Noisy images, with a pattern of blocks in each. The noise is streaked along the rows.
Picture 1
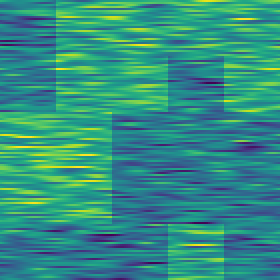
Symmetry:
no symmetry
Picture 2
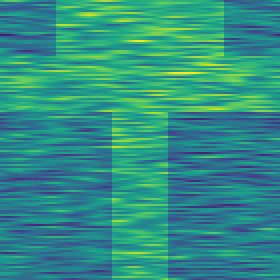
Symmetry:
left and right mirror each other
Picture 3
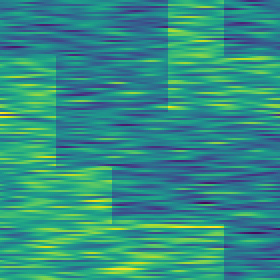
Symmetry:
mirrored about the diagonal from the bottom left
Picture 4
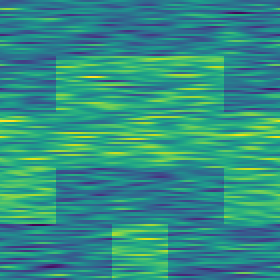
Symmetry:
left and right mirror each other
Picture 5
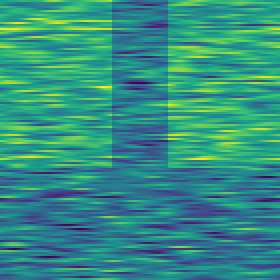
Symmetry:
left and right mirror each other
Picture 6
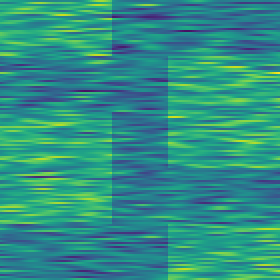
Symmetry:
the same after a half turn
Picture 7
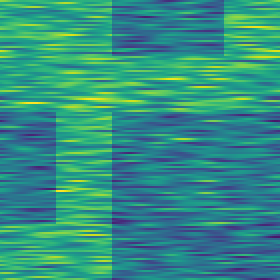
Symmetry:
mirrored about the diagonal from the top left
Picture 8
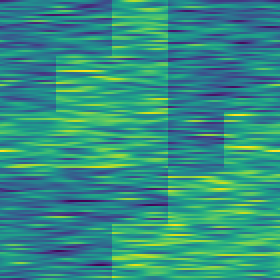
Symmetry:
mirrored about the diagonal from the top left
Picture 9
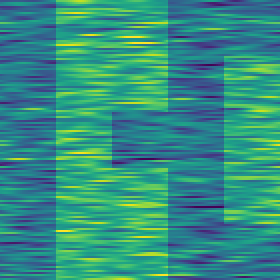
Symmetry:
top and bottom mirror each other
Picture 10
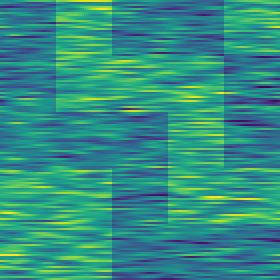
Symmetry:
mirrored about the diagonal from the bottom left
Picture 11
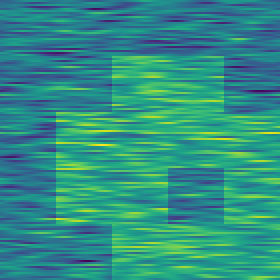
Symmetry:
mirrored about the diagonal from the top left
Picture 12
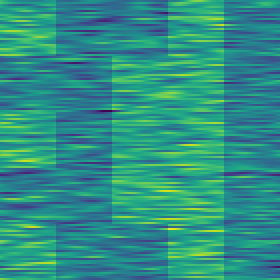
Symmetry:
top and bottom mirror each other
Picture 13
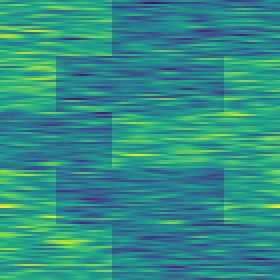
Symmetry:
top and bottom mirror each other
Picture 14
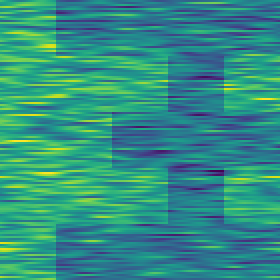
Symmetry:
top and bottom mirror each other
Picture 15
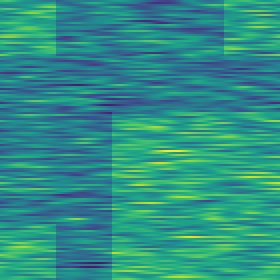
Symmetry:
mirrored about the diagonal from the top left
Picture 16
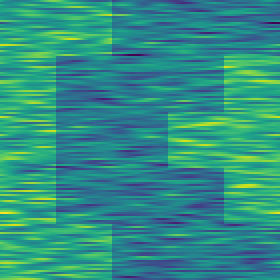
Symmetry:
top and bottom mirror each other
